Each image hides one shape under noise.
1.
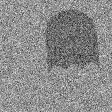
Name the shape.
ghost
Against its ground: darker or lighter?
darker
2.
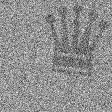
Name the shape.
chess queen
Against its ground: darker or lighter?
darker
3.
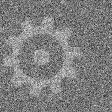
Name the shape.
gear
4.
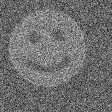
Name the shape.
smiling face
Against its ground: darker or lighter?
lighter
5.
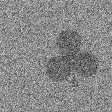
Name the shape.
club
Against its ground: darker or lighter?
darker
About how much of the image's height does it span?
half
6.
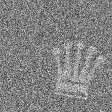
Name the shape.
chess queen
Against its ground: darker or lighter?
lighter
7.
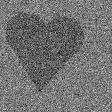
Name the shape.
heart
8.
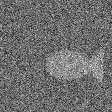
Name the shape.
fish
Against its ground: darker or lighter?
lighter
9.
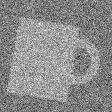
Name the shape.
cup
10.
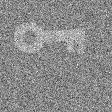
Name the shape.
key
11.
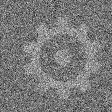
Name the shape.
gear
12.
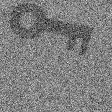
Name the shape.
key
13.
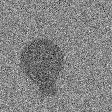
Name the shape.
light bulb
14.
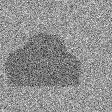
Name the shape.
cloud
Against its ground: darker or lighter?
darker
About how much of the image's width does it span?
two thirds
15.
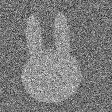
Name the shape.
rabbit's head
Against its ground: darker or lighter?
lighter
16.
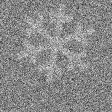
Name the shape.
snowflake
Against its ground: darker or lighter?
lighter
